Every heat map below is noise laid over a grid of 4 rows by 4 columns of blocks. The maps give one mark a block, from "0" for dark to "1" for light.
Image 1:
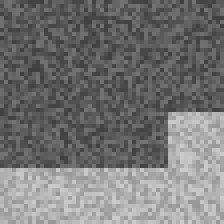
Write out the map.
0 0 0 0
0 0 0 0
0 0 0 1
1 1 1 1
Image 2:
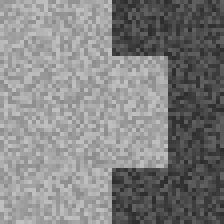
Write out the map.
1 1 0 0
1 1 1 0
1 1 1 0
1 1 0 0
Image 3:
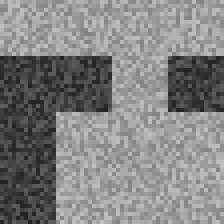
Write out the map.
1 1 1 1
0 0 1 0
0 1 1 1
0 1 1 1
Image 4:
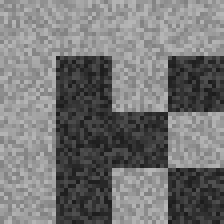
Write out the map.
1 1 1 1
1 0 1 0
1 0 0 1
1 0 1 0
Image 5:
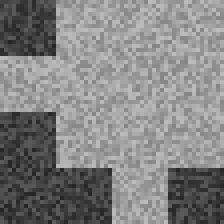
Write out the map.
0 1 1 1
1 1 1 1
0 1 1 1
0 0 1 0
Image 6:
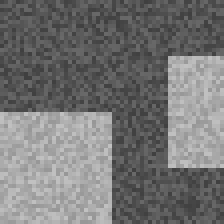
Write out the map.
0 0 0 0
0 0 0 1
1 1 0 1
1 1 0 0
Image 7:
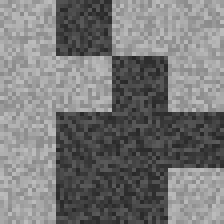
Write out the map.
1 0 1 1
1 1 0 1
1 0 0 0
1 0 0 1
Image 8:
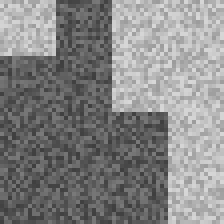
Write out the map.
1 0 1 1
0 0 1 1
0 0 0 1
0 0 0 1
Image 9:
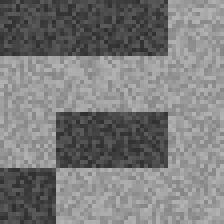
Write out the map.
0 0 0 1
1 1 1 1
1 0 0 1
0 1 1 1
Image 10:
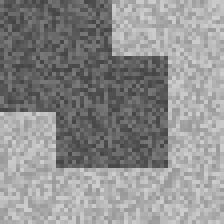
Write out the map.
0 0 1 1
0 0 0 1
1 0 0 1
1 1 1 1
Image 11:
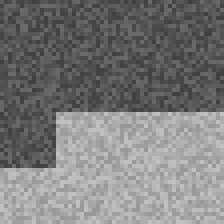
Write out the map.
0 0 0 0
0 0 0 0
0 1 1 1
1 1 1 1
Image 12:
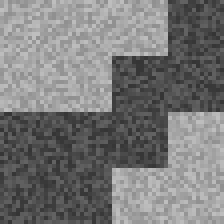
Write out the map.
1 1 1 0
1 1 0 0
0 0 0 1
0 0 1 1
